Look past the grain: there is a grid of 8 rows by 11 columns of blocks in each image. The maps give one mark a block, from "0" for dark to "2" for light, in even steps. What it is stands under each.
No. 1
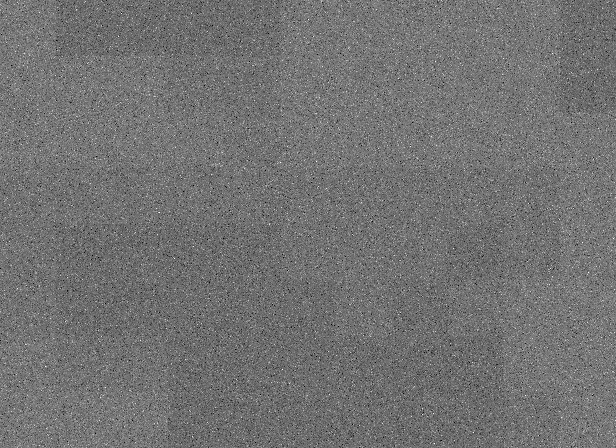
2 0 0 0 0 2 2 2 2 2 0
2 2 2 1 1 2 2 2 2 2 0
2 2 2 2 1 2 2 2 2 2 2
1 1 1 1 1 1 1 1 1 1 2
1 0 0 0 0 1 1 1 0 1 2
1 0 0 0 0 0 1 0 1 2 2
2 1 1 0 0 0 0 0 0 2 2
2 2 2 0 0 0 0 0 0 1 2
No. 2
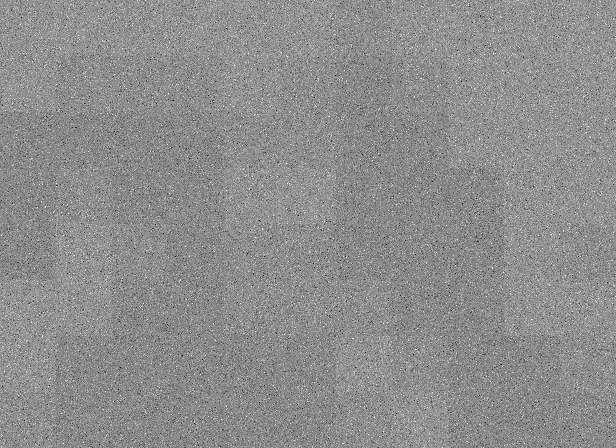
2 2 2 2 2 2 1 2 2 2 2
2 1 1 1 2 1 0 1 2 2 2
0 0 0 0 1 1 0 0 2 2 2
0 1 0 0 2 2 0 0 0 2 2
0 2 1 0 1 1 0 0 0 2 1
2 2 0 0 1 1 1 0 0 2 2
2 0 0 0 0 0 2 1 0 0 1
1 0 0 0 0 0 1 2 0 0 0
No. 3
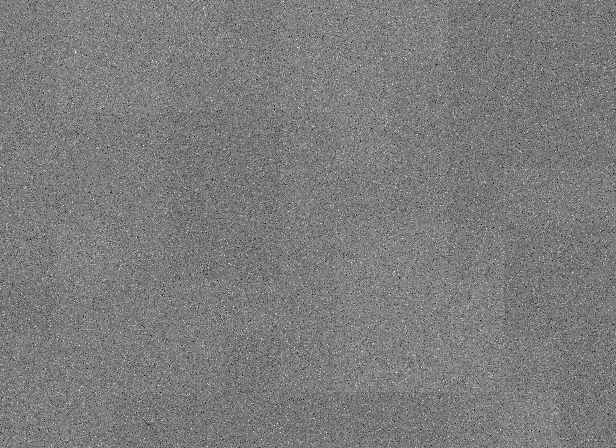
1 2 2 2 1 2 2 2 0 0 0
1 2 2 1 1 2 2 1 0 0 0
1 1 1 0 0 1 2 1 0 0 0
1 1 1 0 0 1 1 1 0 1 1
1 2 1 0 0 1 2 2 1 0 0
0 1 1 1 1 1 2 2 2 0 0
1 1 1 1 0 1 2 2 2 1 0
1 1 0 0 0 0 0 0 1 2 0
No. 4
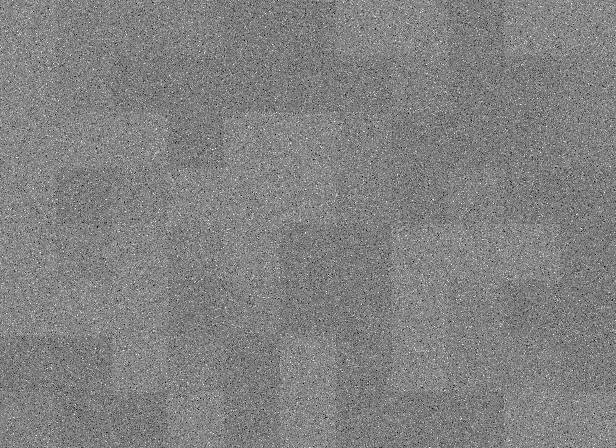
2 1 1 1 0 0 2 2 0 2 2
2 1 0 0 0 0 0 1 0 0 1
2 2 2 0 2 2 1 0 0 0 1
2 0 1 2 2 2 1 0 1 0 0
2 1 2 1 2 0 0 2 2 2 0
2 2 2 0 1 0 0 2 1 0 0
0 0 2 1 0 2 0 2 1 1 0
1 0 0 2 0 2 0 0 0 2 2
